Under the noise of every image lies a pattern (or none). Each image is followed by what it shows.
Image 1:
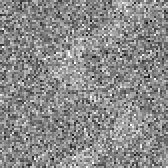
a wavy band
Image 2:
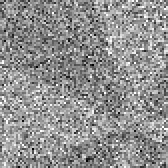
spokes from one point
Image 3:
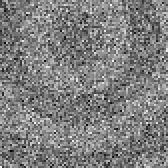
rings round one point
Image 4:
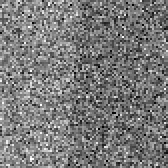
a sharp edge
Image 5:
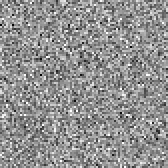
only noise
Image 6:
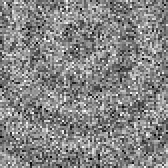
rings round one point
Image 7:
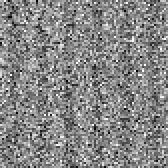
vertical stripes
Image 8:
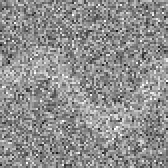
a wavy band
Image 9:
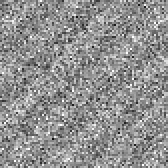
diagonal stripes
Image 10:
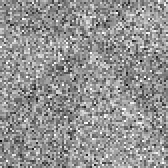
spokes from one point
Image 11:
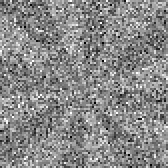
spokes from one point
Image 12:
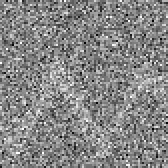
a wavy band
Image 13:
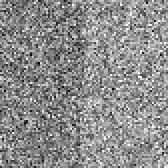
a sharp edge
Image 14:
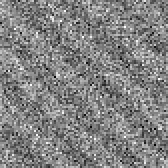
diagonal stripes
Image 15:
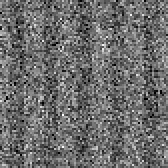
vertical stripes
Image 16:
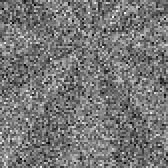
spokes from one point
